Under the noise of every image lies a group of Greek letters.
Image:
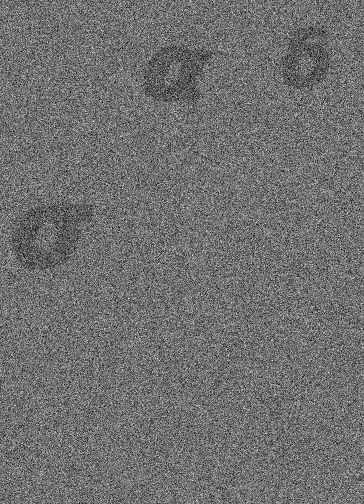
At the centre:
nothing
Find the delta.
top right
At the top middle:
alpha
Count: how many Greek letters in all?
3
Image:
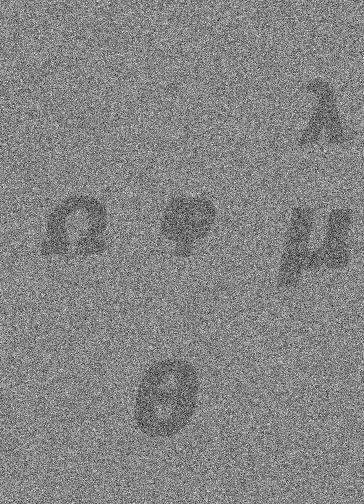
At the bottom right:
nothing
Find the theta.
bottom middle
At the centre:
phi
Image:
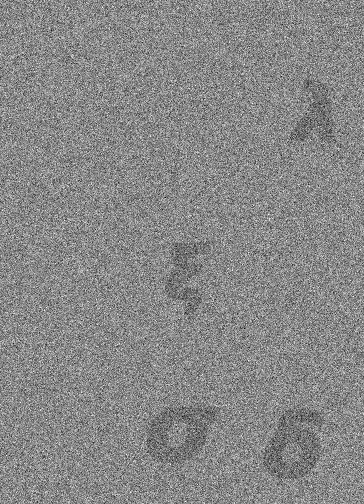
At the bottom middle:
sigma
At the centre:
xi
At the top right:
lambda
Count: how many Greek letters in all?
4
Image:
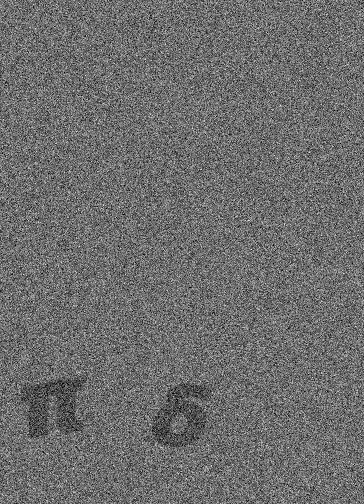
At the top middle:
nothing
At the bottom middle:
delta
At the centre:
nothing
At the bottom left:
pi
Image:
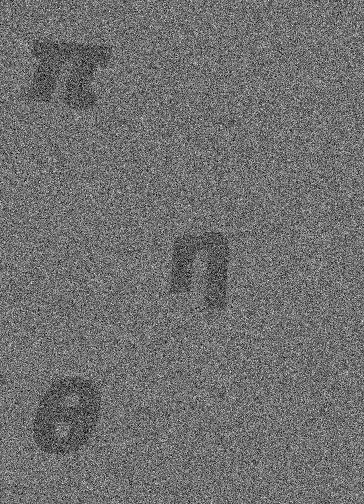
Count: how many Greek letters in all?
3
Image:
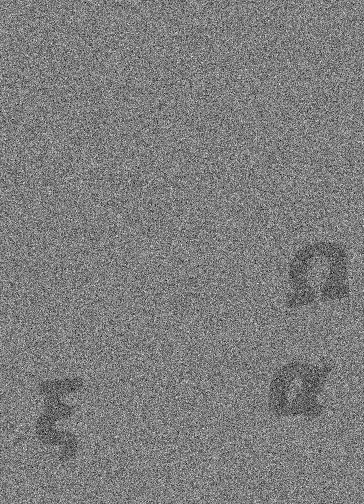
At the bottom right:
alpha
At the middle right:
omega
